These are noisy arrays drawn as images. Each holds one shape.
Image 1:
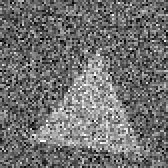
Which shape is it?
triangle
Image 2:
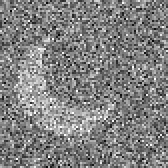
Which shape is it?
crescent
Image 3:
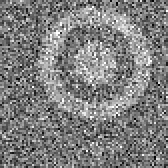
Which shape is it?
bullseye
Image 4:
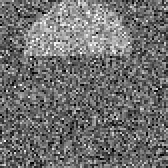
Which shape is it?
half disc
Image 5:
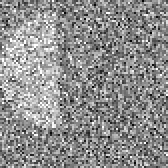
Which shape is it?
half disc
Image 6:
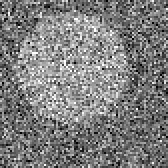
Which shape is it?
disc
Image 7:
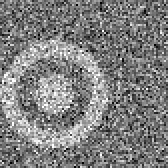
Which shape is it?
bullseye
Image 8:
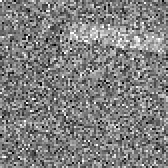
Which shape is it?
bar
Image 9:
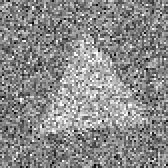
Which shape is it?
triangle
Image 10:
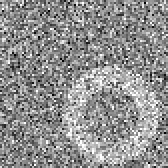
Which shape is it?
ring
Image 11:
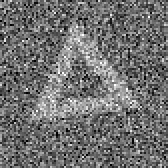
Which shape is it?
triangle frame
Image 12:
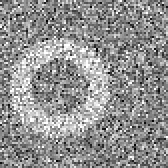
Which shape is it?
ring
